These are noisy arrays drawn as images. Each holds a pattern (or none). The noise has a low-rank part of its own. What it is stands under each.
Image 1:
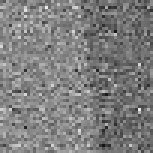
a sharp edge
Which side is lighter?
left
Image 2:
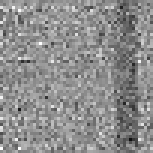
one vertical stripe
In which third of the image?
right
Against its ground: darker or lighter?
darker
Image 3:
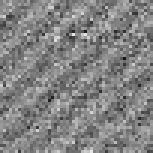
diagonal stripes
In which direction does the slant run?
bottom left to top right
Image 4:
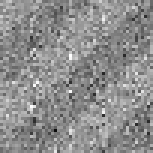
diagonal stripes
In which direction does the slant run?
bottom left to top right
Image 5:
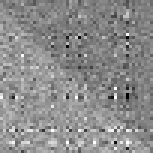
a sharp edge
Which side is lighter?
bottom left
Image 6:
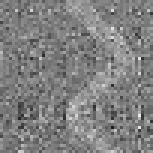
a wavy band
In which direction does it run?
top to bottom
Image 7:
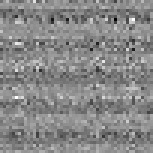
horizontal stripes
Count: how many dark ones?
5
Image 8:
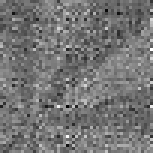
spokes from one point
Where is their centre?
bottom left
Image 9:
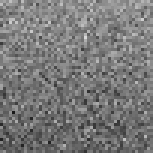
a smooth slope
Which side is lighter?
top
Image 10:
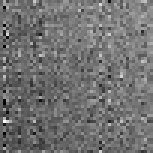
a smooth slope
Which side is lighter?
top right
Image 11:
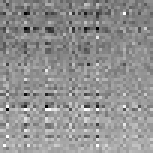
a smooth slope
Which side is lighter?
bottom
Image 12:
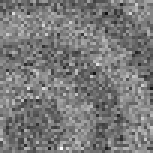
rings round one point
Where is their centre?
bottom left
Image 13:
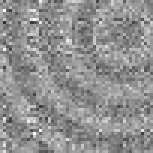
rings round one point
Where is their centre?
top right
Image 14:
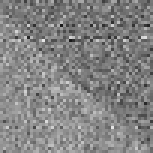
a sharp edge
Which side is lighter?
bottom left
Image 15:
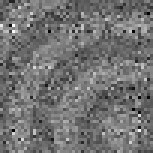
rings round one point
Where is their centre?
bottom right
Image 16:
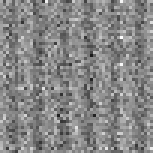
vertical stripes
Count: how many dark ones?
6
